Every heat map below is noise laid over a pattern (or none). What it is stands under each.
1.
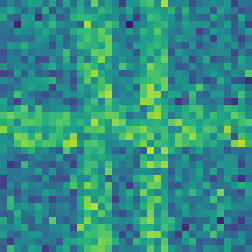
bands of rows crossing bands of columns
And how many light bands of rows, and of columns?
1 and 2
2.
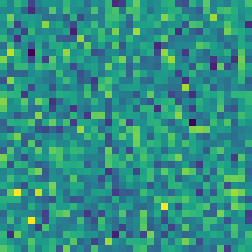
only noise
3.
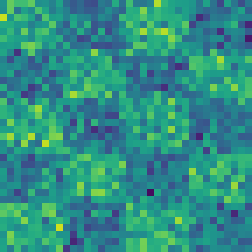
a checkerboard
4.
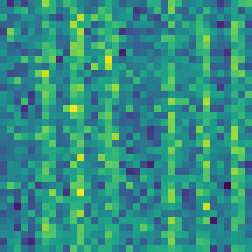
bands of columns
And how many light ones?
6
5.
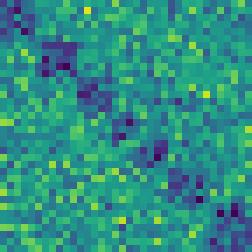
blocks along the diagonal
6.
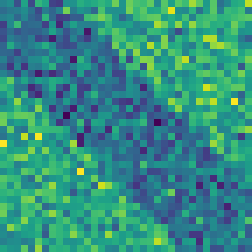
a diagonal band
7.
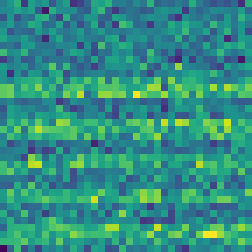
bands of rows
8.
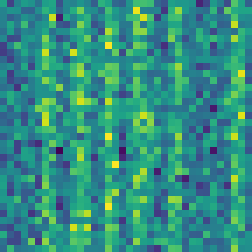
bands of columns
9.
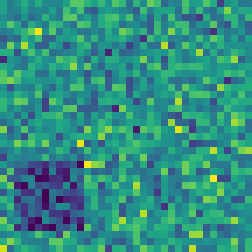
one block
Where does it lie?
bottom left
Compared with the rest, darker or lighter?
darker
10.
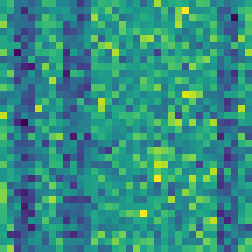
bands of columns
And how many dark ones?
3
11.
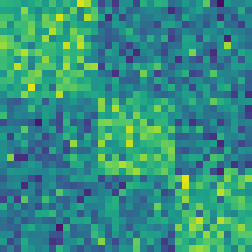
blocks along the diagonal
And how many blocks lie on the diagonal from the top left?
3
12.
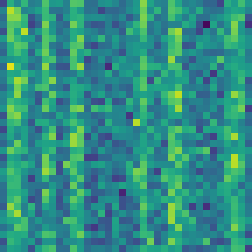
bands of columns
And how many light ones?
6
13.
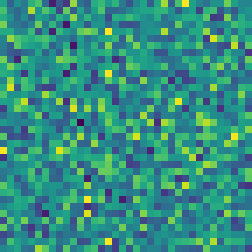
only noise
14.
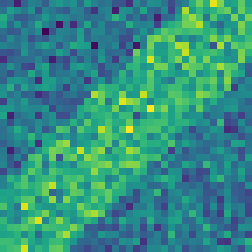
a diagonal band
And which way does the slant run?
bottom left to top right
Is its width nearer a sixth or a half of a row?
a half
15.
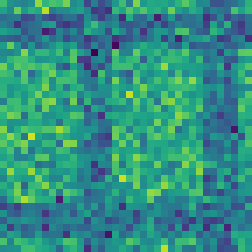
bands of rows crossing bands of columns
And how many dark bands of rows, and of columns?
2 and 2
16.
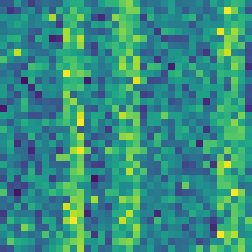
bands of columns
